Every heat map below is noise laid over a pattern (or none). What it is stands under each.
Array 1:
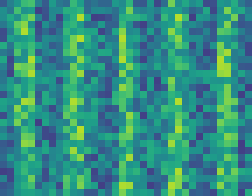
vertical stripes
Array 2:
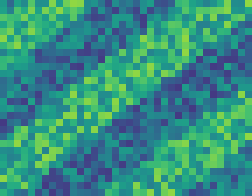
diagonal stripes
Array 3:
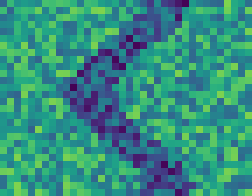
a wavy band
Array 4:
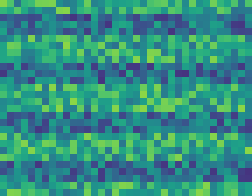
horizontal stripes
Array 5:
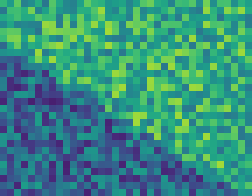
a sharp edge
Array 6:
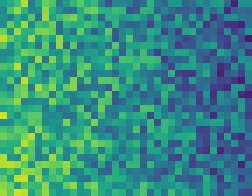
a smooth slope
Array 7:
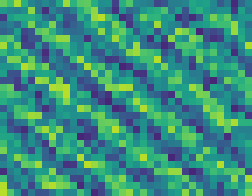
diagonal stripes
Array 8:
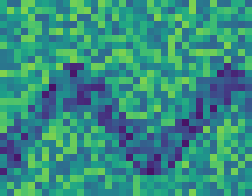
a wavy band
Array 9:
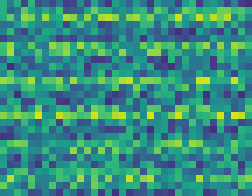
horizontal stripes
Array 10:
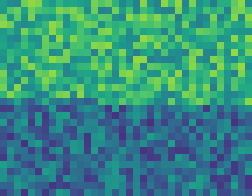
a sharp edge
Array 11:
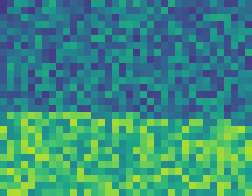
a sharp edge
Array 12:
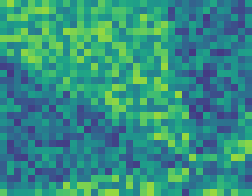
spokes from one point
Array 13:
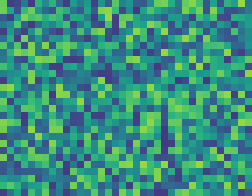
only noise
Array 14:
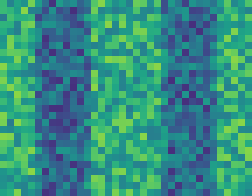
vertical stripes
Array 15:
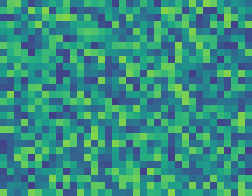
only noise
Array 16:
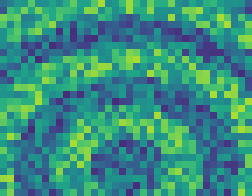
rings round one point
